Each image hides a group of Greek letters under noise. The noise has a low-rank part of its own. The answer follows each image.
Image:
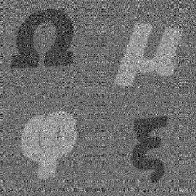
top left: dark omega; top right: light mu; bottom left: light phi; bottom right: dark xi
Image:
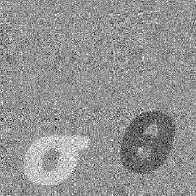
bottom left: light sigma; bottom right: dark theta
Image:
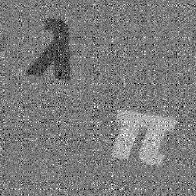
top left: dark lambda; bottom right: light pi
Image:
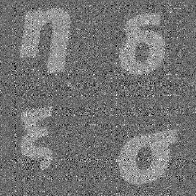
top left: light eta; top right: light delta; bottom left: light xi; bottom right: light sigma
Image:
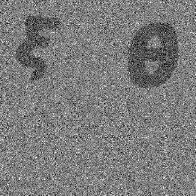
top left: dark xi; top right: dark theta
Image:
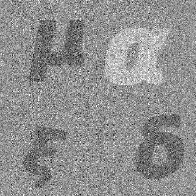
top left: dark mu; top right: light alpha; bottom left: dark xi; bottom right: dark delta
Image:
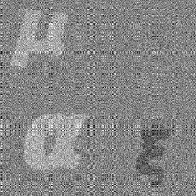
top left: light mu; bottom left: light alpha; bottom right: dark xi
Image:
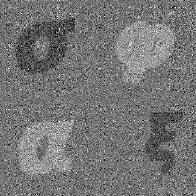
top left: dark sigma; top right: light phi; bottom left: light alpha; bottom right: dark xi
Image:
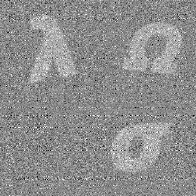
top left: light lambda; top right: light omega; bottom right: light sigma
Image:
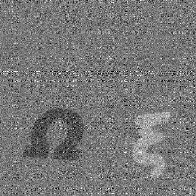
bottom left: dark omega; bottom right: light xi
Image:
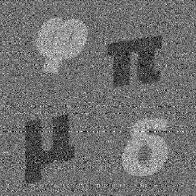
top left: light phi; top right: dark pi; bottom left: dark mu; bottom right: light delta
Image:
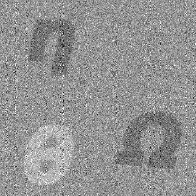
top left: dark eta; bottom left: light theta; bottom right: dark omega
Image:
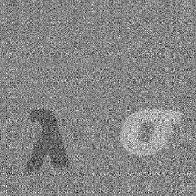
bottom left: dark lambda; bottom right: light sigma
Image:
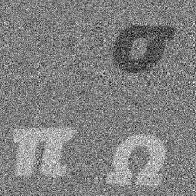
top right: dark sigma; bottom left: light pi; bottom right: light omega
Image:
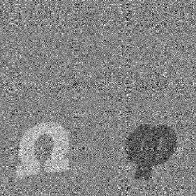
bottom left: light omega; bottom right: dark phi
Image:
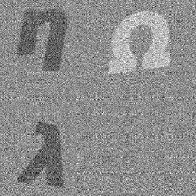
top left: dark eta; top right: light omega; bottom left: dark lambda
